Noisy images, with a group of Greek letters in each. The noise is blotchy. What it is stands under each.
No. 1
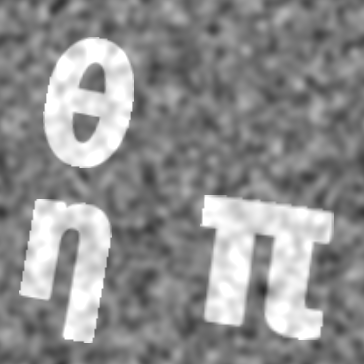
top left: theta; bottom left: eta; bottom right: pi
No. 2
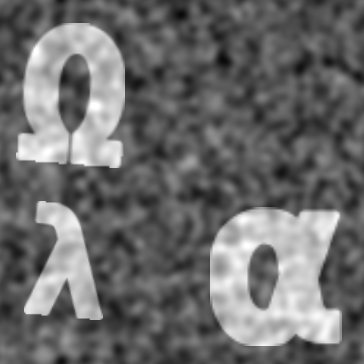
top left: omega; bottom left: lambda; bottom right: alpha
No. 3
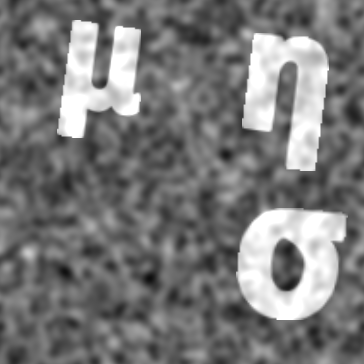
top left: mu; top right: eta; bottom right: sigma
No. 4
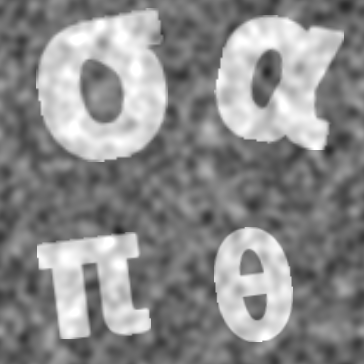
top left: sigma; top right: alpha; bottom left: pi; bottom right: theta
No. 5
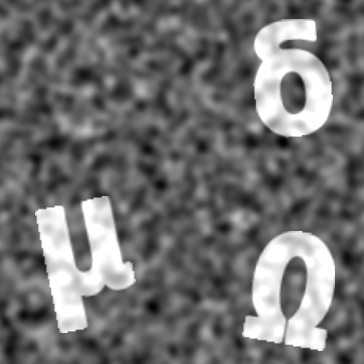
top right: delta; bottom left: mu; bottom right: omega
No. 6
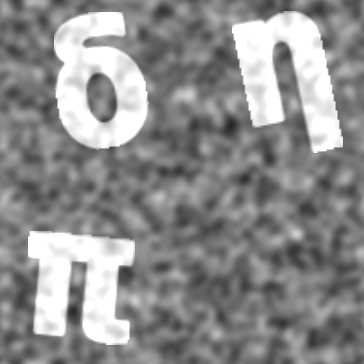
top left: delta; top right: eta; bottom left: pi
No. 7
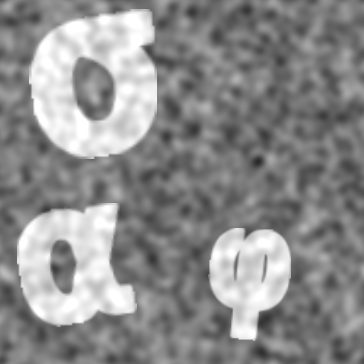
top left: sigma; bottom left: alpha; bottom right: phi
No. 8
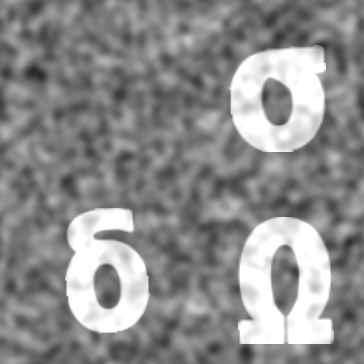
top right: sigma; bottom left: delta; bottom right: omega
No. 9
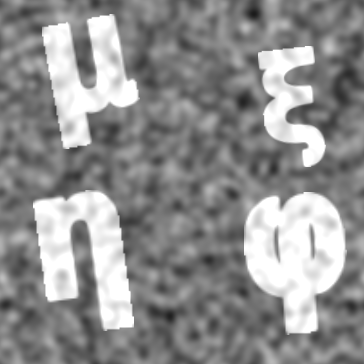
top left: mu; top right: xi; bottom left: eta; bottom right: phi
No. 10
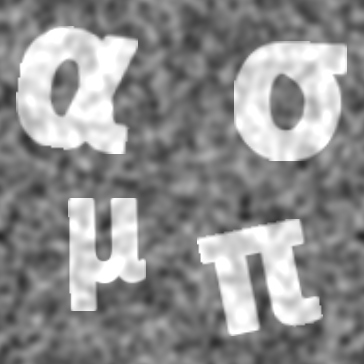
top left: alpha; top right: sigma; bottom left: mu; bottom right: pi
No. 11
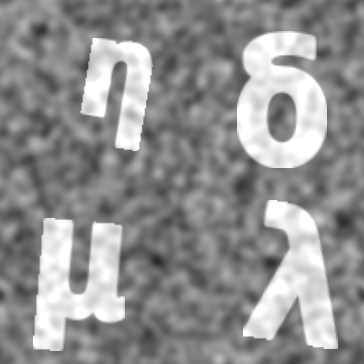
top left: eta; top right: delta; bottom left: mu; bottom right: lambda
